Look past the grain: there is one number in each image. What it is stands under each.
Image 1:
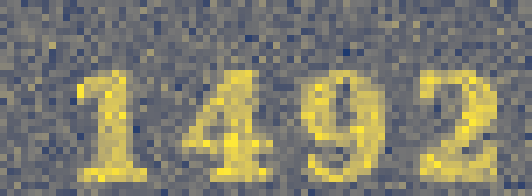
1492
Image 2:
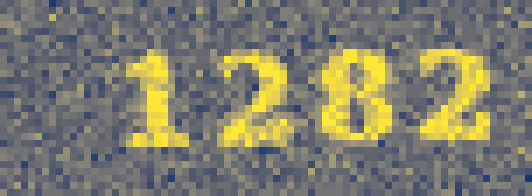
1282
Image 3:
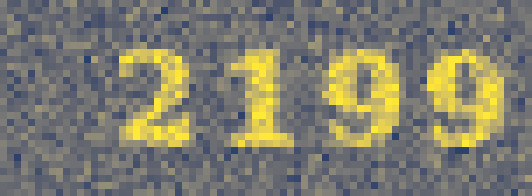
2199
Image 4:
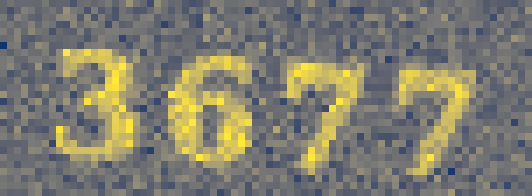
3677
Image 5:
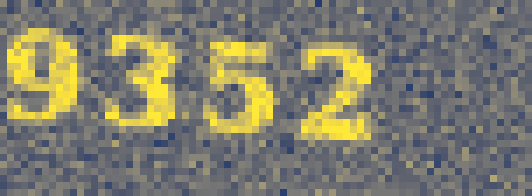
9352
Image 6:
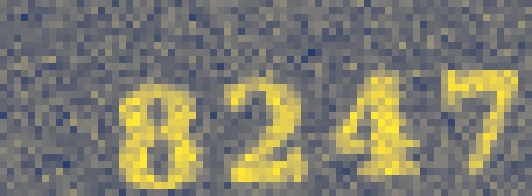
8247
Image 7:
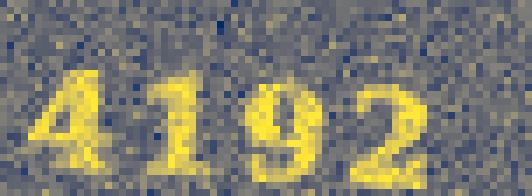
4192
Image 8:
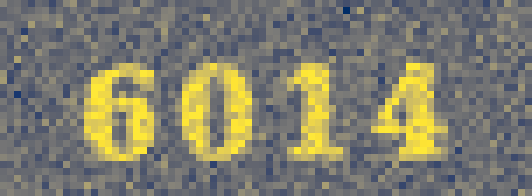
6014
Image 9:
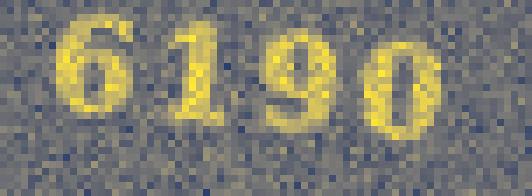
6190
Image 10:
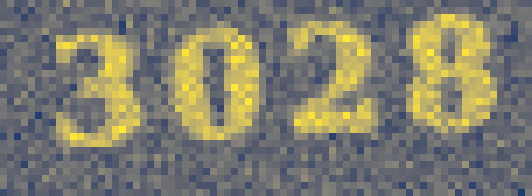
3028
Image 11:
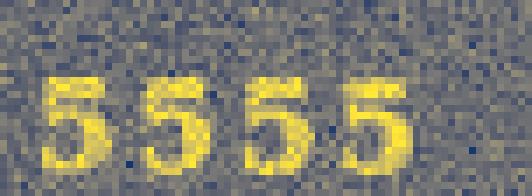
5555
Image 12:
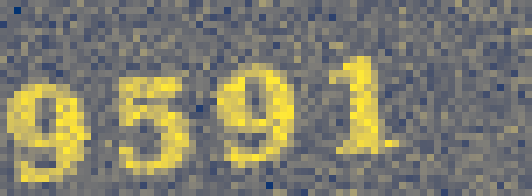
9591
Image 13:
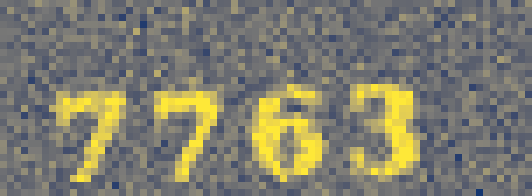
7763
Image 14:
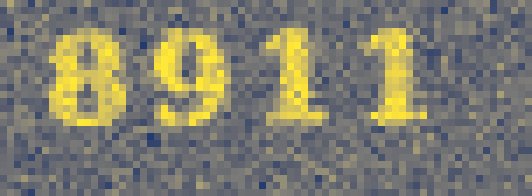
8911
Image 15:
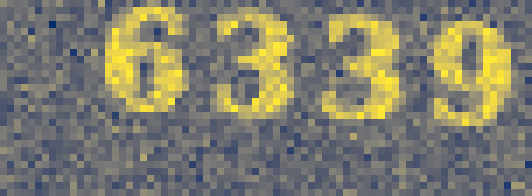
6339
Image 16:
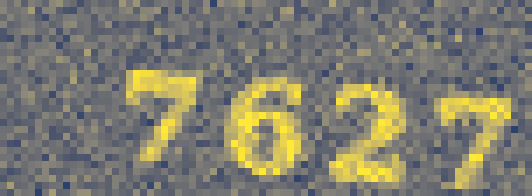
7627
